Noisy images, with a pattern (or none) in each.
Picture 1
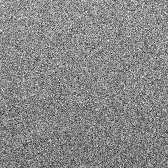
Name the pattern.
a smooth slope
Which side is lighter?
top
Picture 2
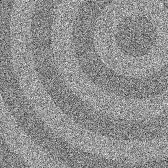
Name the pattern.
rings round one point
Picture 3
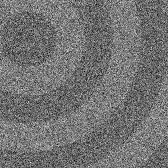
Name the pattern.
rings round one point
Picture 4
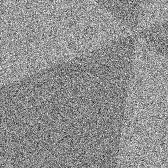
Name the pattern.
spokes from one point
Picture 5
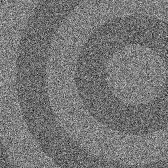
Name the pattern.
rings round one point
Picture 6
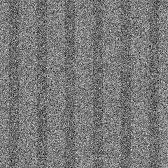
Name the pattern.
vertical stripes
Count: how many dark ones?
6
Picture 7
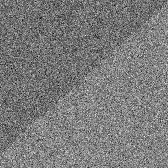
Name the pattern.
a sharp edge
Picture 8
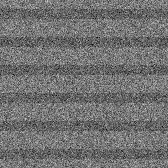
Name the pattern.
horizontal stripes
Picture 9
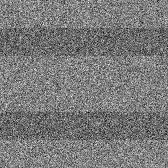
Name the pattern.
horizontal stripes
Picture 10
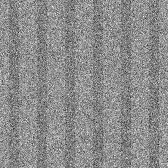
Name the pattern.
vertical stripes
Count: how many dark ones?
6
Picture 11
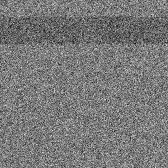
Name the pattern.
one horizontal stripe
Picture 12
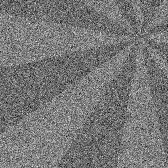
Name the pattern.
spokes from one point
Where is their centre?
top right
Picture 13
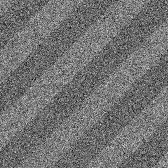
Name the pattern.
diagonal stripes
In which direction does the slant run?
bottom left to top right
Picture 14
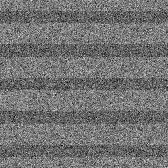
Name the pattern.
horizontal stripes
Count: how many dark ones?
5
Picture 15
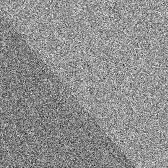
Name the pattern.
a sharp edge
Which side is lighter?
top right
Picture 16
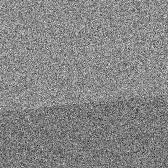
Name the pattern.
a sharp edge
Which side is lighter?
top
